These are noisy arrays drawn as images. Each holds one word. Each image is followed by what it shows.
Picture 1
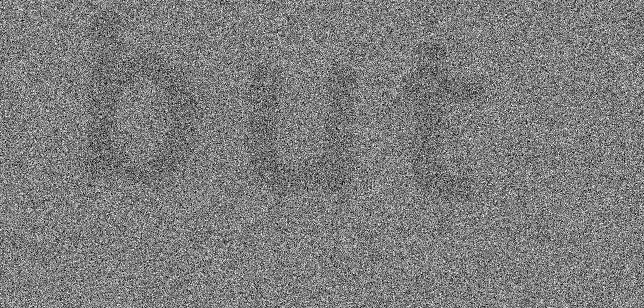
but
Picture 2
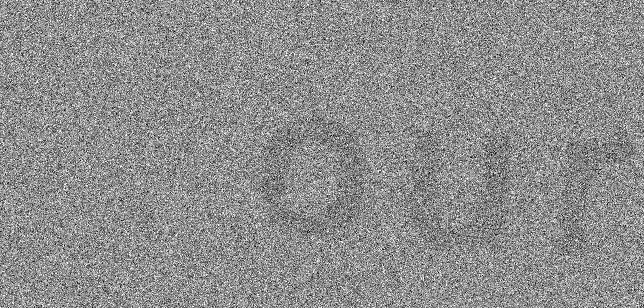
our
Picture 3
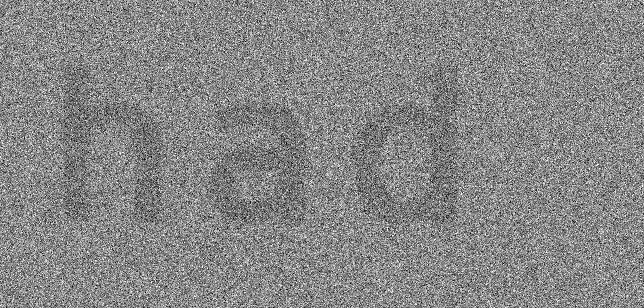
had
